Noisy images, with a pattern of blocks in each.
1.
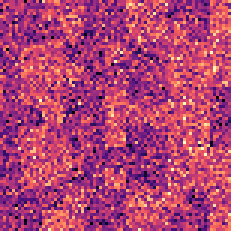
top and bottom mirror each other
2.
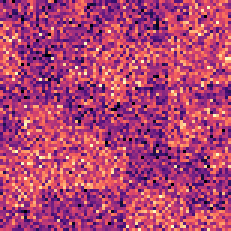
no symmetry
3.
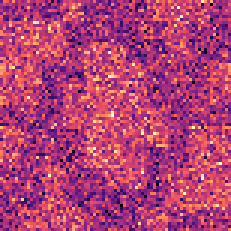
the same after a half turn
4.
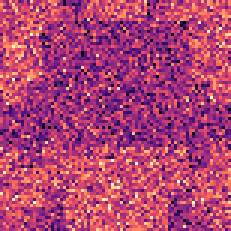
left and right mirror each other
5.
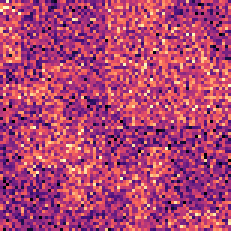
mirrored about the diagonal from the bottom left
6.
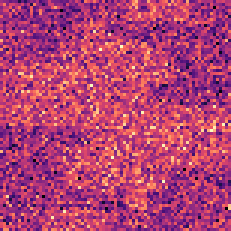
the same after a half turn
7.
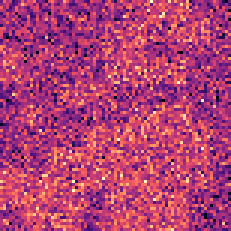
no symmetry
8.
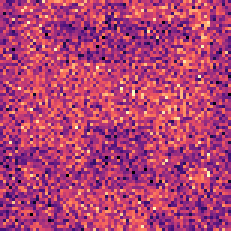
left and right mirror each other
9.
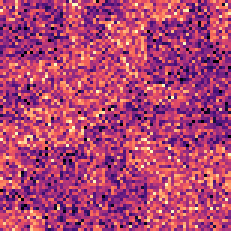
mirrored about the diagonal from the top left
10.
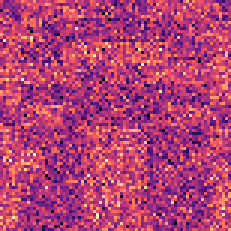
left and right mirror each other
